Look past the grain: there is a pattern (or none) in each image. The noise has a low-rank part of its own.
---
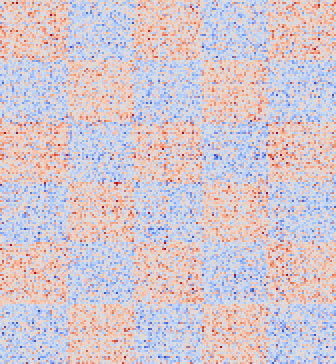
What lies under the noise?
a checkerboard
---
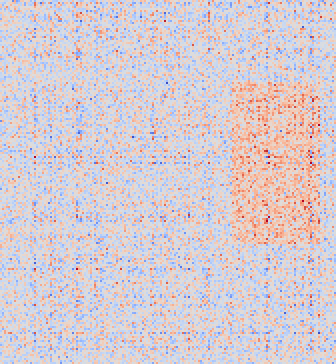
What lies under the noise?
one block
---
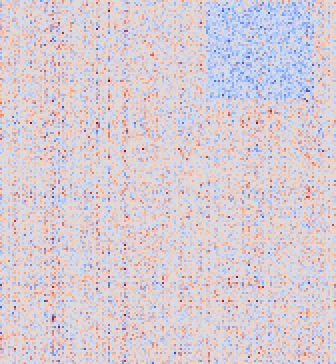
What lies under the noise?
one block
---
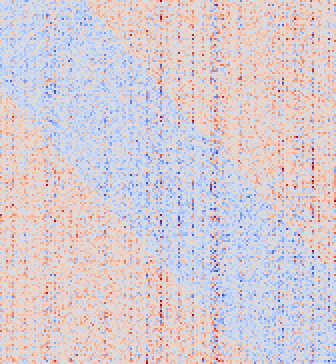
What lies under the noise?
a diagonal band
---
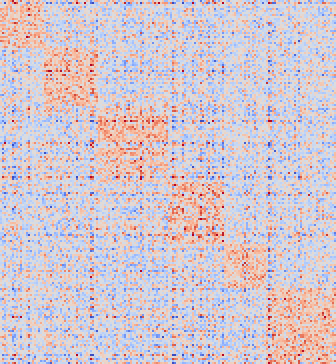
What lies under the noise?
blocks along the diagonal
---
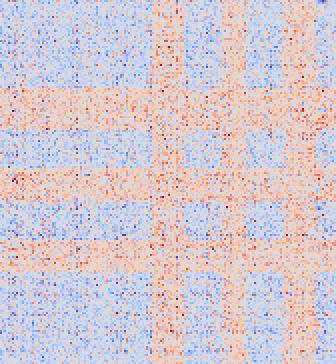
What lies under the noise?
bands of rows crossing bands of columns
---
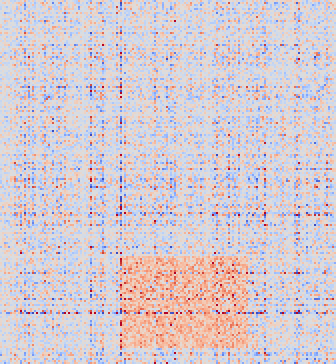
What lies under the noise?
one block
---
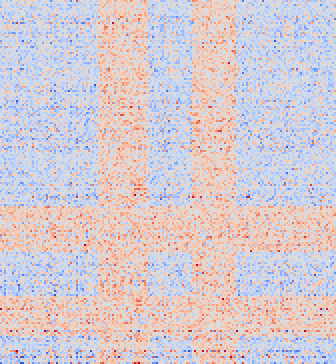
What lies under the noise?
bands of rows crossing bands of columns
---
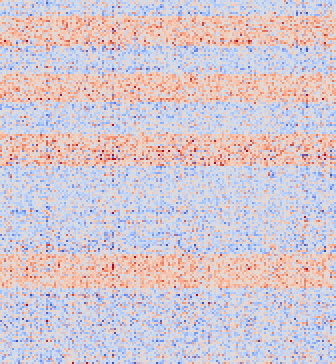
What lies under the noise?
bands of rows
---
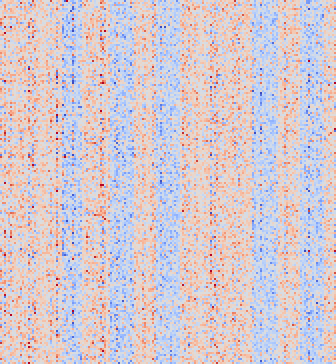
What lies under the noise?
bands of columns
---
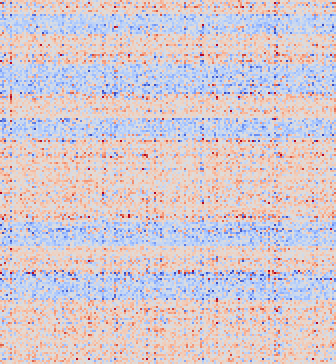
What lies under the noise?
bands of rows
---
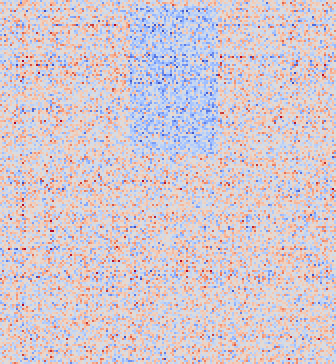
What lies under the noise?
one block
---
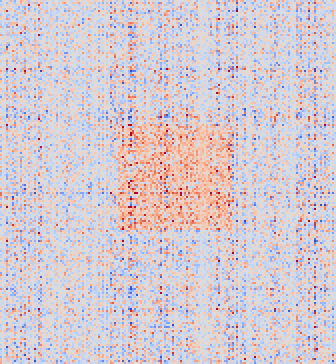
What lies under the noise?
one block
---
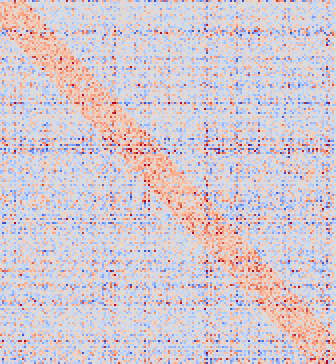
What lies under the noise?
a diagonal band
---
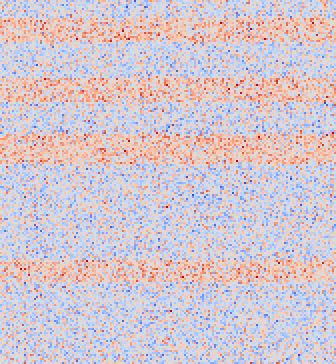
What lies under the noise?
bands of rows
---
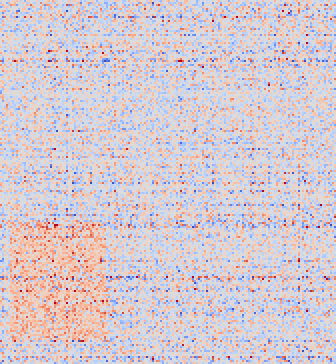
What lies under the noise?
one block
